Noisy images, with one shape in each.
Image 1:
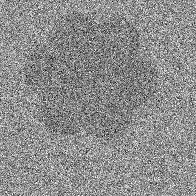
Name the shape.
flower
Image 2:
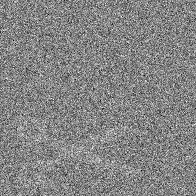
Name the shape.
pair of scissors
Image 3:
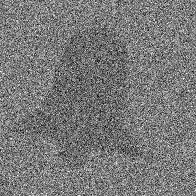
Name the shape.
bell
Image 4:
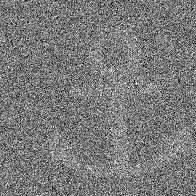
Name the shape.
anchor
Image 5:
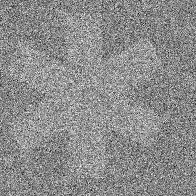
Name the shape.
asterisk
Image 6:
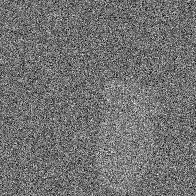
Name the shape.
footprint
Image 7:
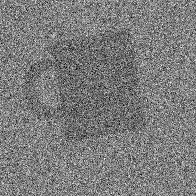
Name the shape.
cup
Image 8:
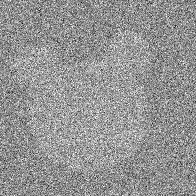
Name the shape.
bear's head
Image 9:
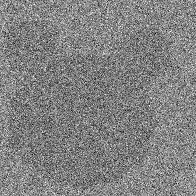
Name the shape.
bear's head
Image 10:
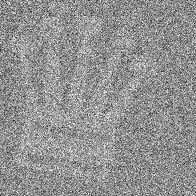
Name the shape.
chess queen
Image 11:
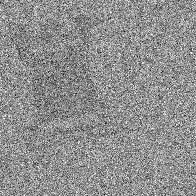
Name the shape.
chess rook
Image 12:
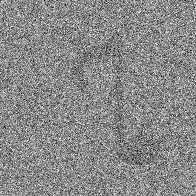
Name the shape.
musical note
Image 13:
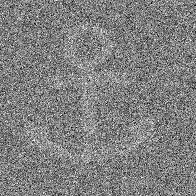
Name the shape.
anchor
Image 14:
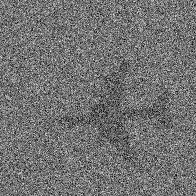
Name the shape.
airplane
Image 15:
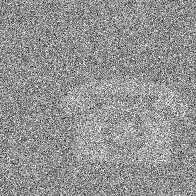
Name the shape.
telephone
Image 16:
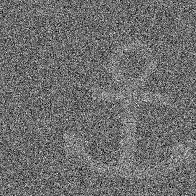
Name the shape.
anchor
